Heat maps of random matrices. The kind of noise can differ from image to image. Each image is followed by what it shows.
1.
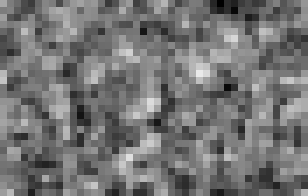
blotchy
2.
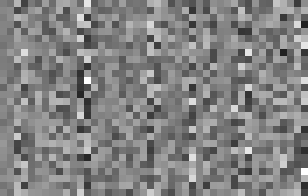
columns of uneven size
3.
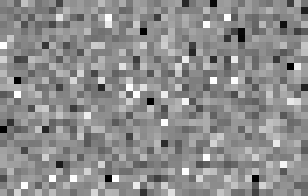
heavy tails
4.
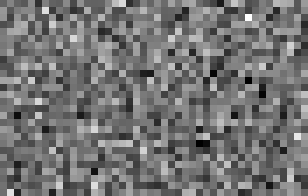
independent entries
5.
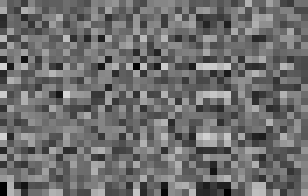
low rank plus noise
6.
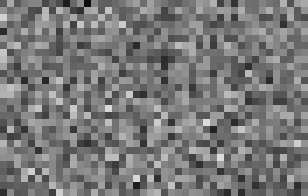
independent entries
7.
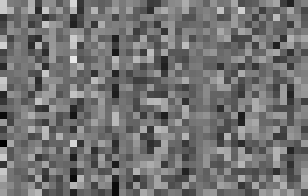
columns of uneven size
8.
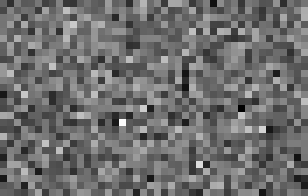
independent entries
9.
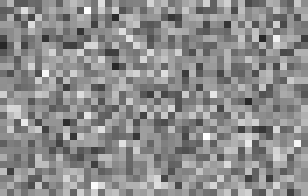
independent entries
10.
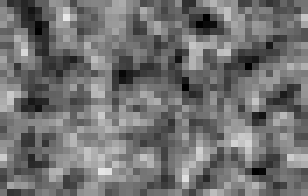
blotchy
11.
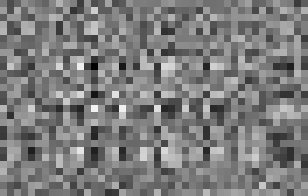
low rank plus noise
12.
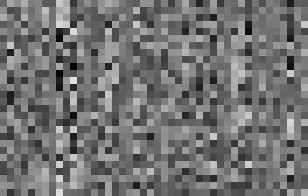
columns of uneven size
